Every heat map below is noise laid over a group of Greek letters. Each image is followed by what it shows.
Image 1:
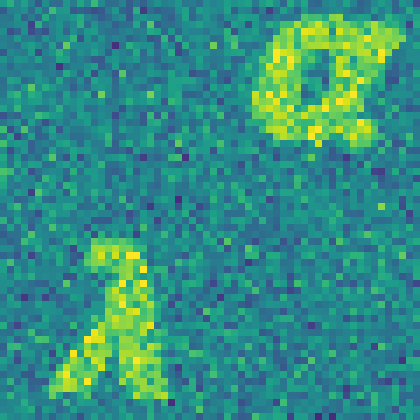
top right: alpha; bottom left: lambda
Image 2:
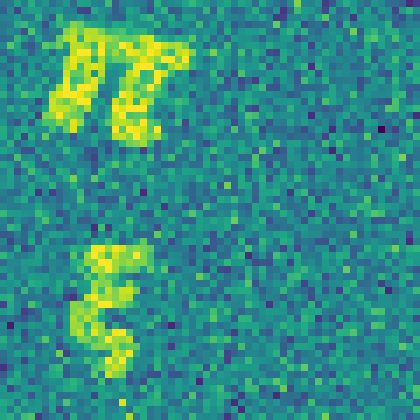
top left: pi; bottom left: xi
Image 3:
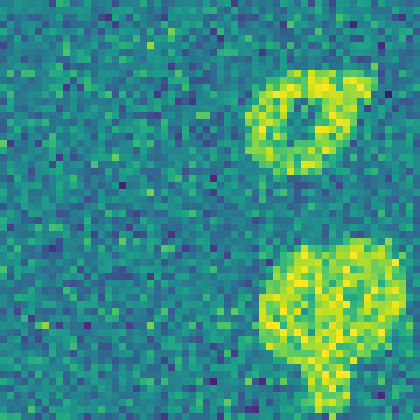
top right: sigma; bottom right: phi
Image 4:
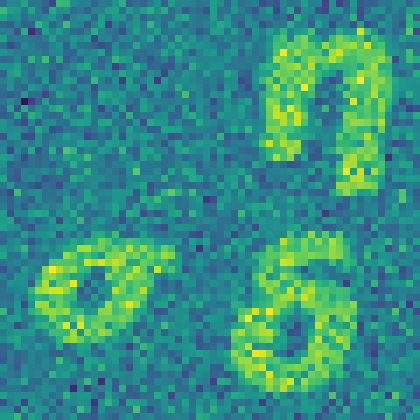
top right: eta; bottom left: sigma; bottom right: delta
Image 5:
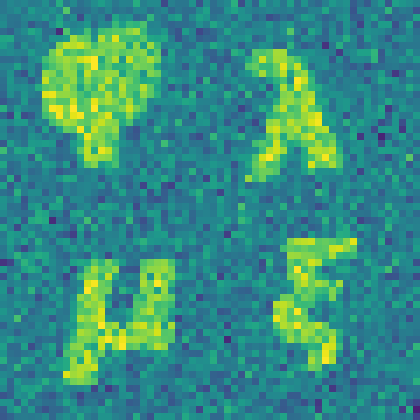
top left: phi; top right: lambda; bottom left: mu; bottom right: xi
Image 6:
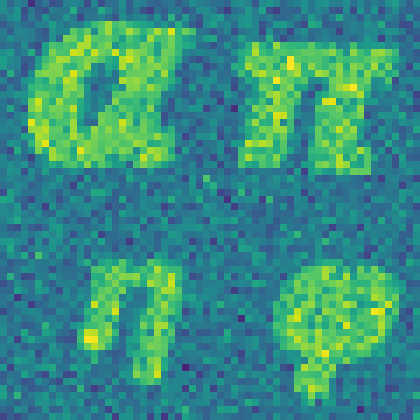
top left: alpha; top right: pi; bottom left: eta; bottom right: phi
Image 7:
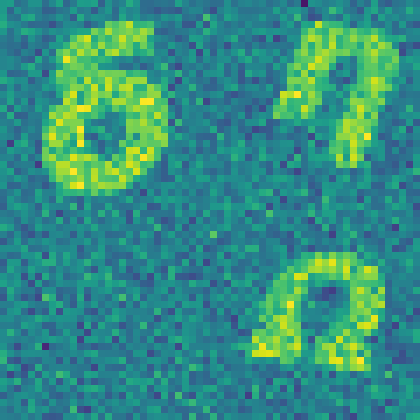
top left: delta; top right: eta; bottom right: omega
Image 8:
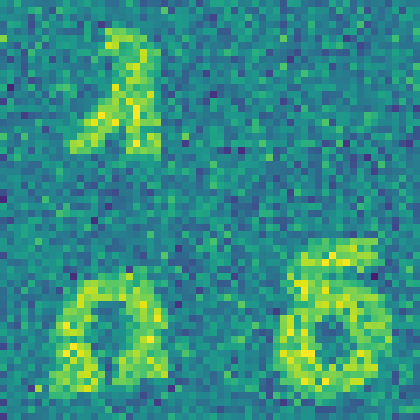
top left: lambda; bottom left: omega; bottom right: delta
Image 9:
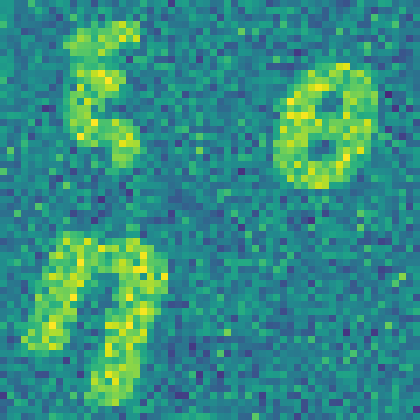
top left: xi; top right: theta; bottom left: eta
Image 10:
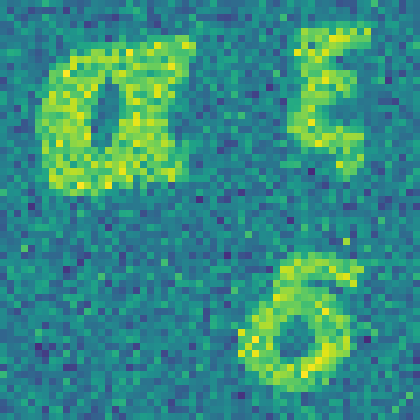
top left: alpha; top right: xi; bottom right: delta
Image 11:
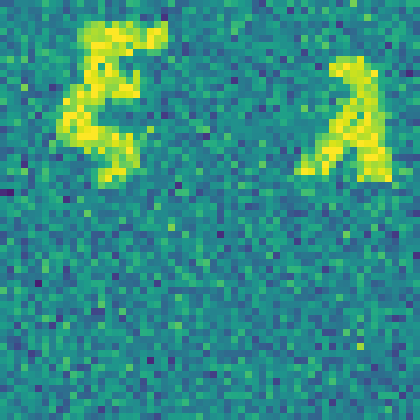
top left: xi; top right: lambda
